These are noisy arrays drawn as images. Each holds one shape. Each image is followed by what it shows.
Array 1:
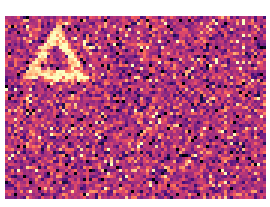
triangle frame
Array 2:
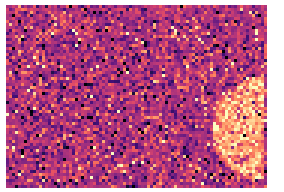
half disc
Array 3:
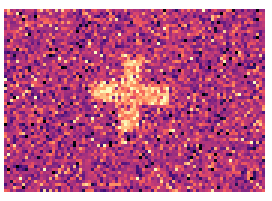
cross
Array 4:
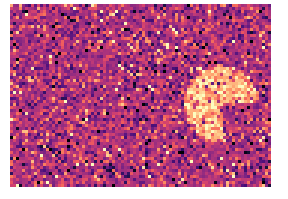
disc with a wedge cut out
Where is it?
middle right
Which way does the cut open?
down and right
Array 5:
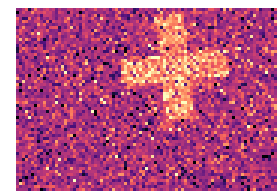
cross
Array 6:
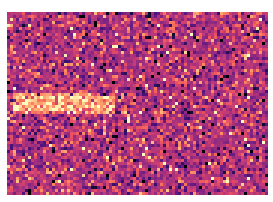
bar
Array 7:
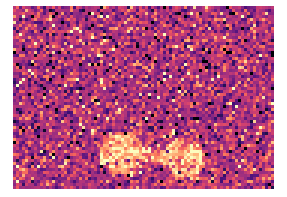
dumbbell
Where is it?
bottom middle
